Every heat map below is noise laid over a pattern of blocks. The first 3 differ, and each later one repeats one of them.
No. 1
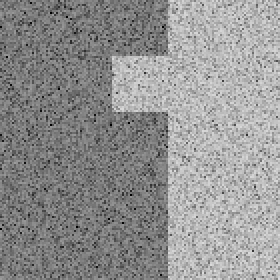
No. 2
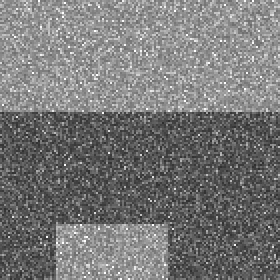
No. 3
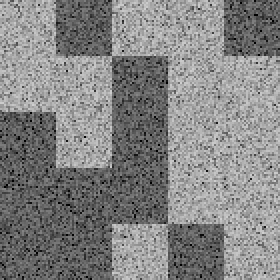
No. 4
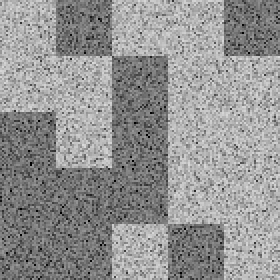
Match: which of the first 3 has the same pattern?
3
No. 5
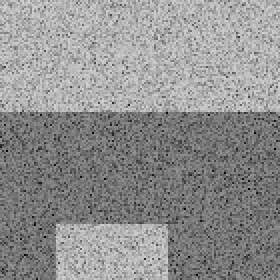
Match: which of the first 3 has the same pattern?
2
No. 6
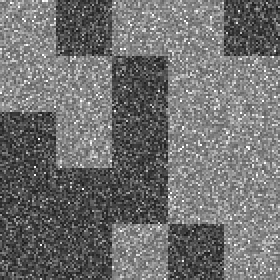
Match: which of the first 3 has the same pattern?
3
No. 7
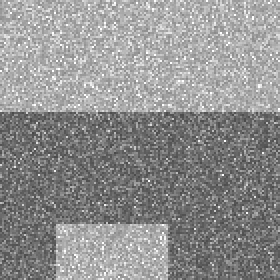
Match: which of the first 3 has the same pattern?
2
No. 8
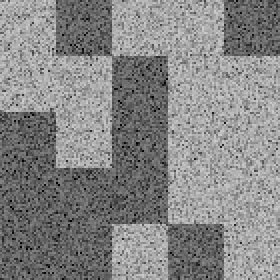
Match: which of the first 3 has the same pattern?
3
